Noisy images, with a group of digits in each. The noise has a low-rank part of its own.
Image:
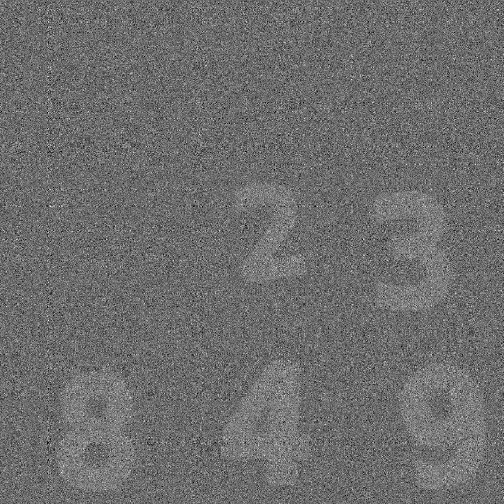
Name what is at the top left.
nothing
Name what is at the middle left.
nothing
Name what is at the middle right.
3
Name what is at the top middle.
nothing
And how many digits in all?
5
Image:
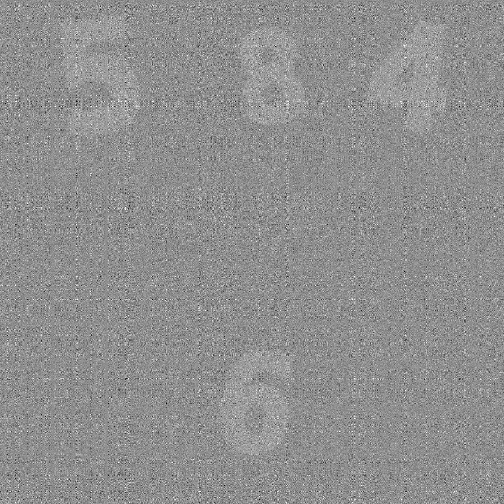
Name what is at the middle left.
nothing
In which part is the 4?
top right
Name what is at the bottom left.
nothing
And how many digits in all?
4
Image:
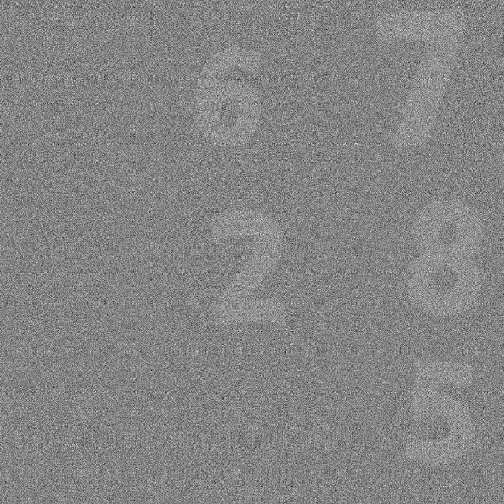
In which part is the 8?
middle right
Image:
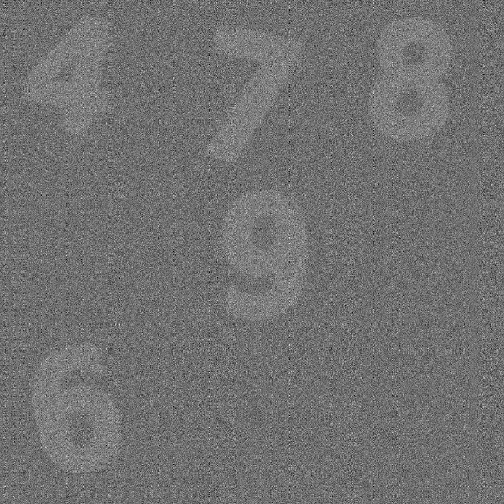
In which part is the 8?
top right
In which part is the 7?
top middle
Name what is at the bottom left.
6
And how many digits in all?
5
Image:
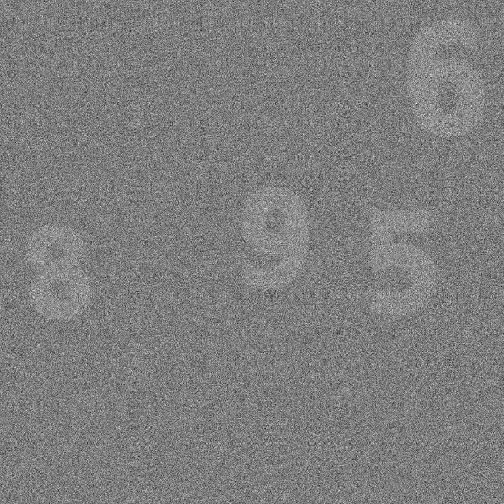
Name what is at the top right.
6
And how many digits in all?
4
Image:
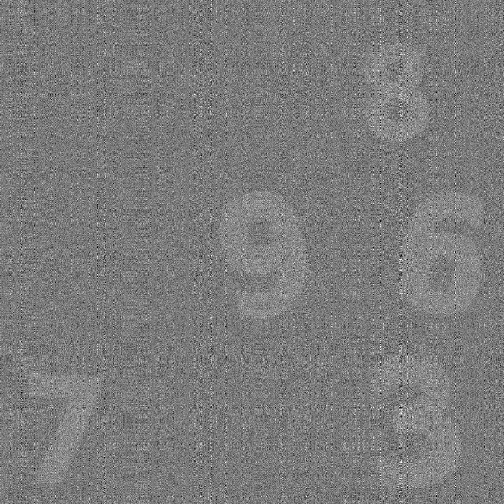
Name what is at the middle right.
6
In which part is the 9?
centre
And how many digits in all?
5
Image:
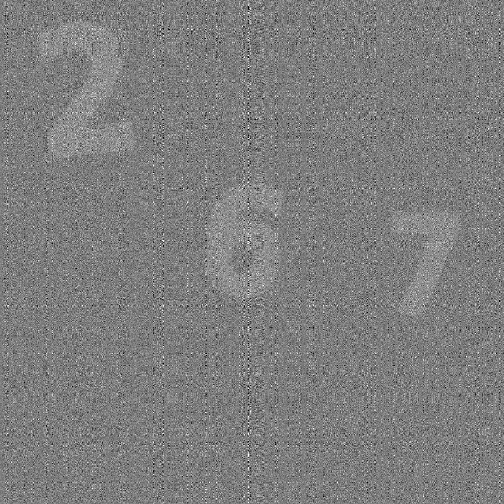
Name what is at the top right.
nothing
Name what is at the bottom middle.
nothing
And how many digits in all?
3
